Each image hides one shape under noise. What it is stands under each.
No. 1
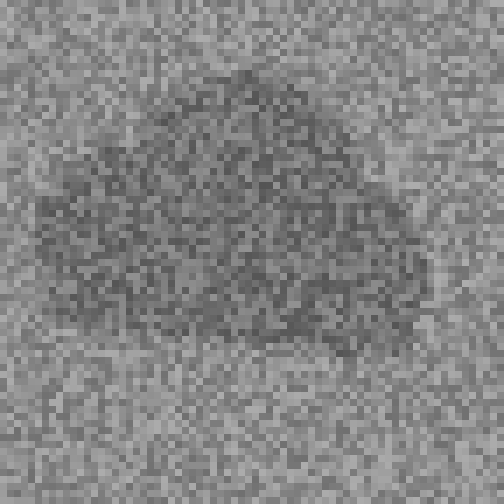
cloud
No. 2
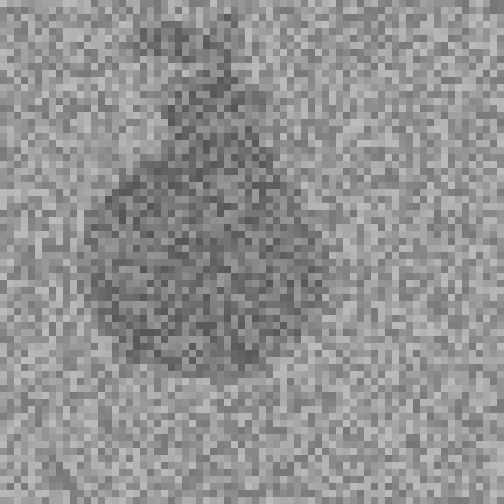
pear
